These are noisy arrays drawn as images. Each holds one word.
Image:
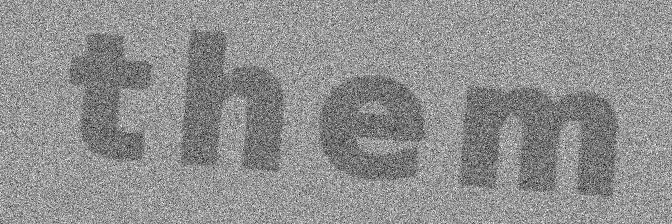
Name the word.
them
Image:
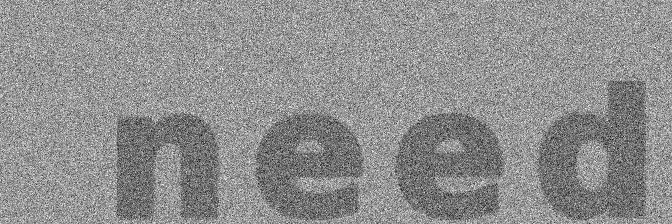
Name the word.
need
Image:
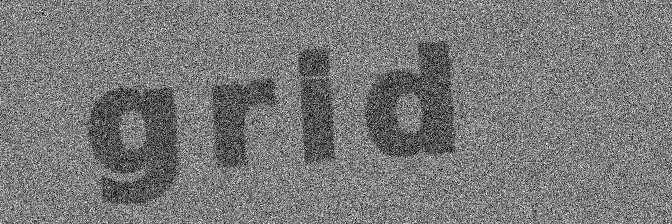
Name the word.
grid
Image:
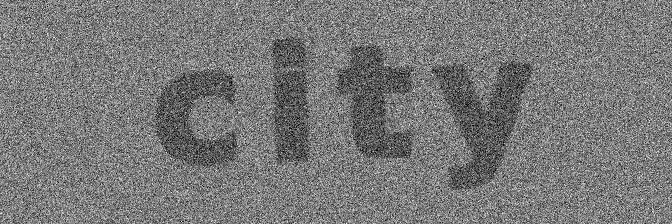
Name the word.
city
